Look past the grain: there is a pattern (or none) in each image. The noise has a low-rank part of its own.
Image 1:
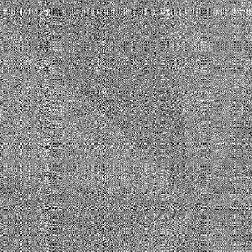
spokes from one point
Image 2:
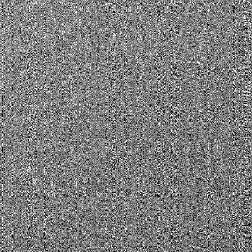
a smooth slope
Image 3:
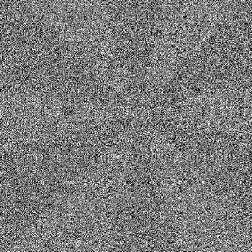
spokes from one point
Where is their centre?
centre
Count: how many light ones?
6
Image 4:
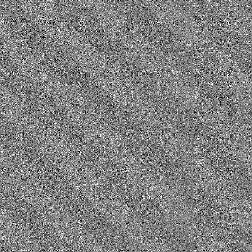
diagonal stripes
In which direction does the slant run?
top left to bottom right
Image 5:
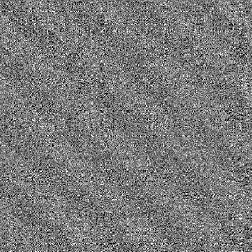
diagonal stripes
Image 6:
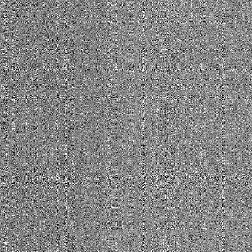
a sharp edge
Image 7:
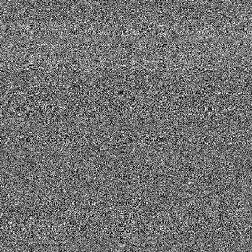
one horizontal stripe
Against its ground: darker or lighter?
lighter
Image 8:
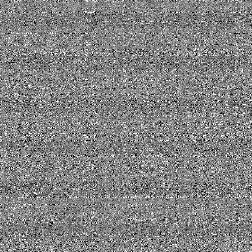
horizontal stripes
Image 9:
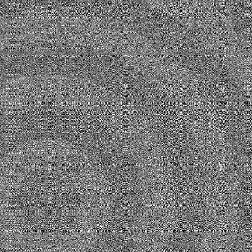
rings round one point
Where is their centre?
bottom left
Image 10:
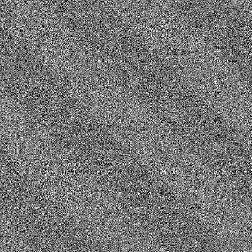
diagonal stripes
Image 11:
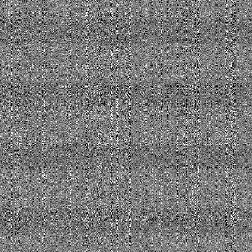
horizontal stripes
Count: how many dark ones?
4
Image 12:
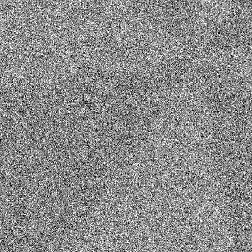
spokes from one point
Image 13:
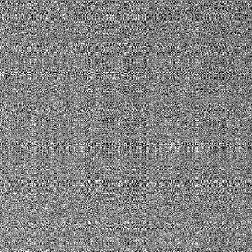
a smooth slope
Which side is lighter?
bottom left
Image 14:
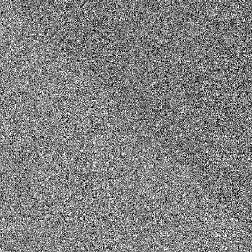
a sharp edge
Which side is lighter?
bottom left
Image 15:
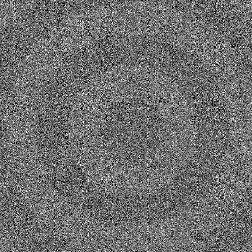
rings round one point
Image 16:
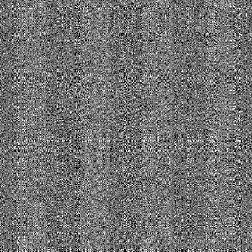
vertical stripes
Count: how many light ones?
4
